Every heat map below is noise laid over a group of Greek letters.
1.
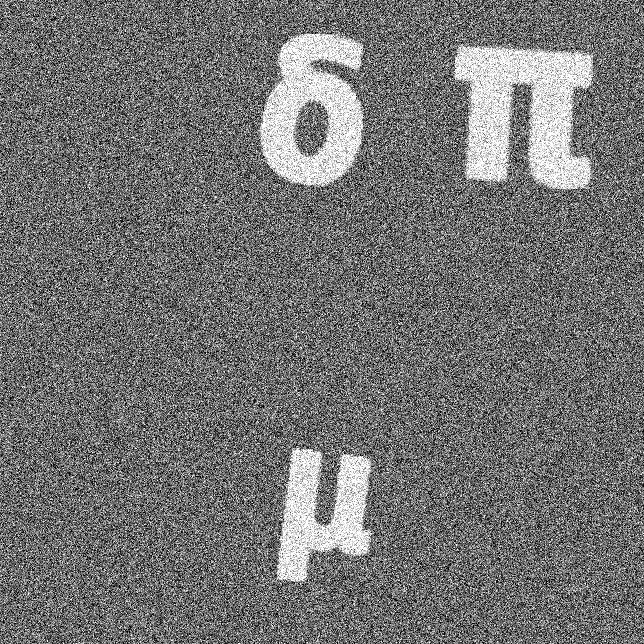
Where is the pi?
top right
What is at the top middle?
delta
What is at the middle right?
nothing
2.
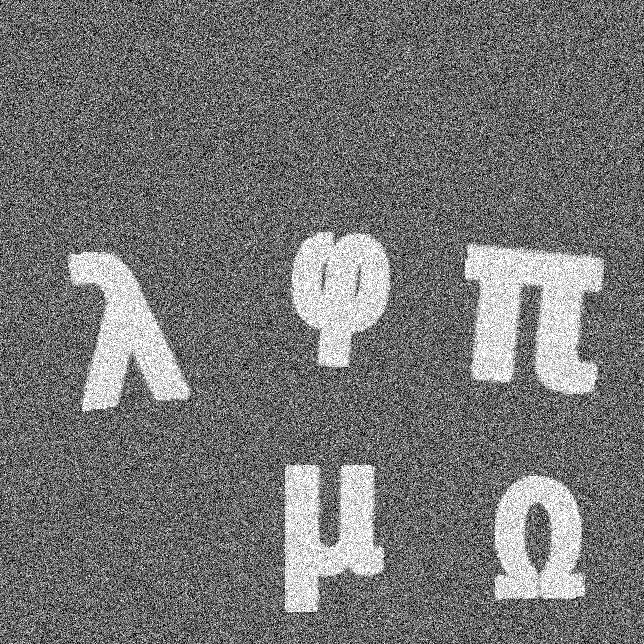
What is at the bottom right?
omega
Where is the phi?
centre
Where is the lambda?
middle left
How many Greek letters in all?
5
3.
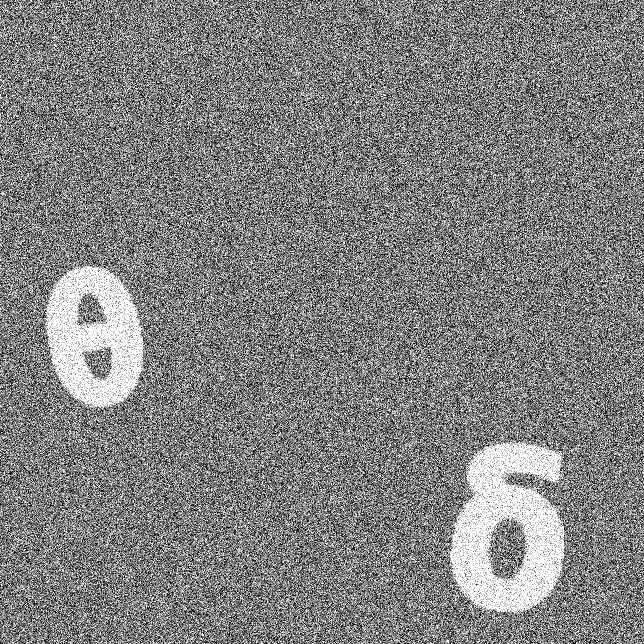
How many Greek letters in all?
2
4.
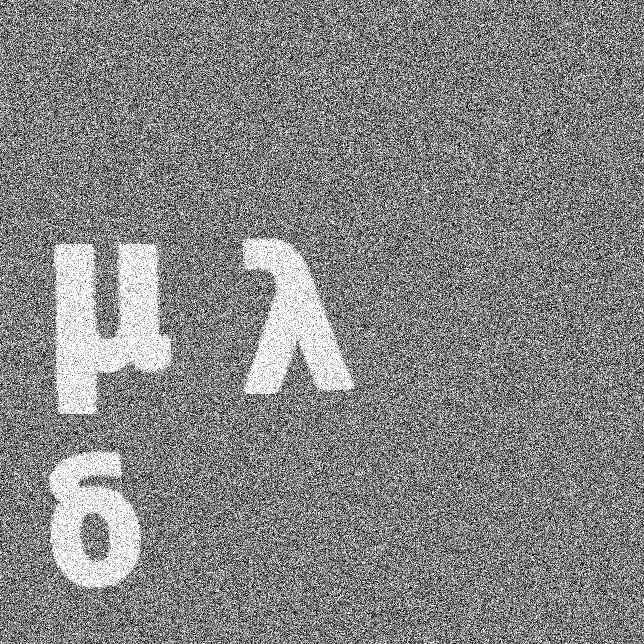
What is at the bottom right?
nothing
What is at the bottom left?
delta
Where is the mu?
middle left
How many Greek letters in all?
3
